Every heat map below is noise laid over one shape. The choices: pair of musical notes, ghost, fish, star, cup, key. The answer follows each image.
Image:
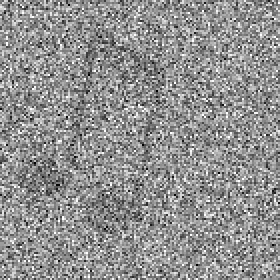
dark pair of musical notes
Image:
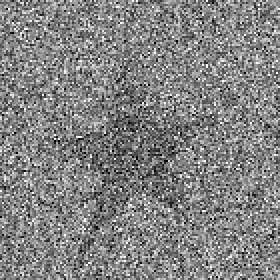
dark star
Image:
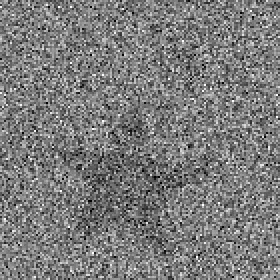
dark star
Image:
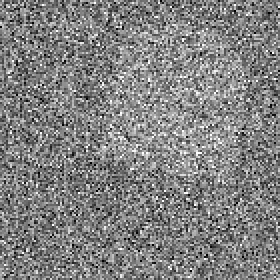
light ghost
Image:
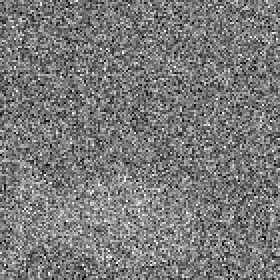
light fish
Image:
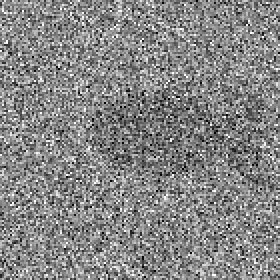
dark fish
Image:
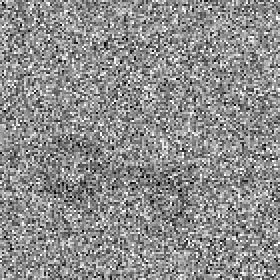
dark key
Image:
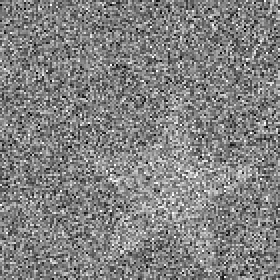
light star
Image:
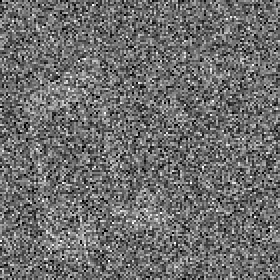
light pair of musical notes
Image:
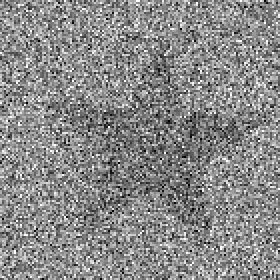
dark star
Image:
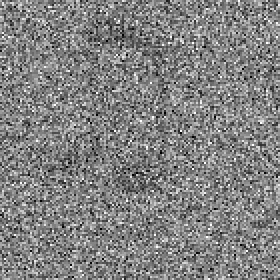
dark pair of musical notes
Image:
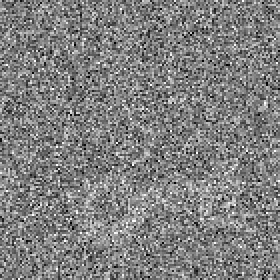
light key
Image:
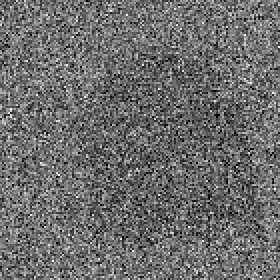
dark ghost
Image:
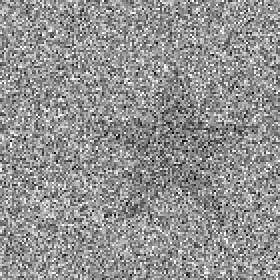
dark star
